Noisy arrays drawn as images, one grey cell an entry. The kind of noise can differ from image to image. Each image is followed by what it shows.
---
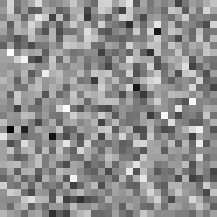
independent entries
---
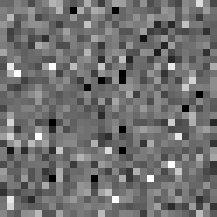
heavy tails
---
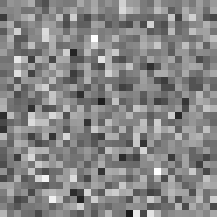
low rank plus noise
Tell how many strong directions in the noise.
five to eight
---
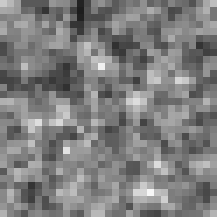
blotchy
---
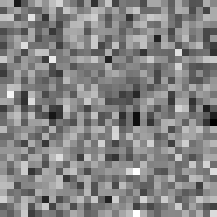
low rank plus noise
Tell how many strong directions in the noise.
three or four
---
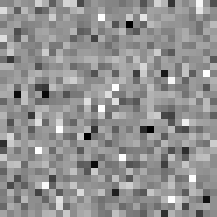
heavy tails
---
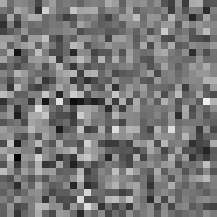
low rank plus noise
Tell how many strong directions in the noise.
three or four
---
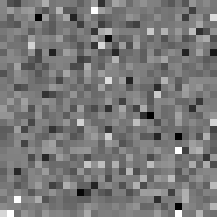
heavy tails
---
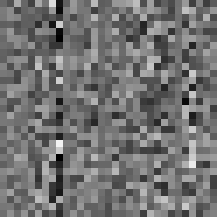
columns of uneven size
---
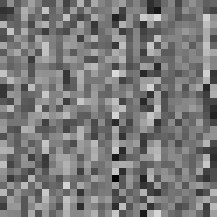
columns of uneven size
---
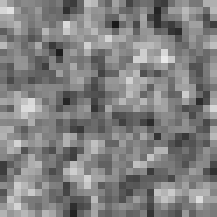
blotchy
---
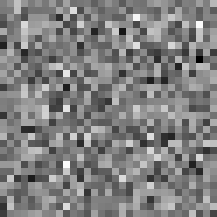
low rank plus noise
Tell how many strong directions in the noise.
five to eight
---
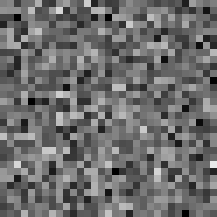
independent entries
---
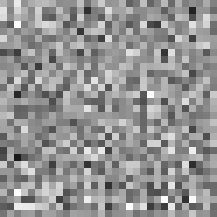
low rank plus noise
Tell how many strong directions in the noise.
three or four
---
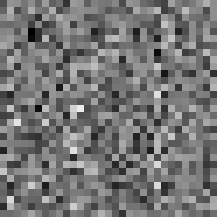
low rank plus noise
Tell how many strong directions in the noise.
three or four
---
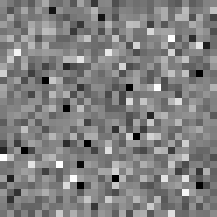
heavy tails
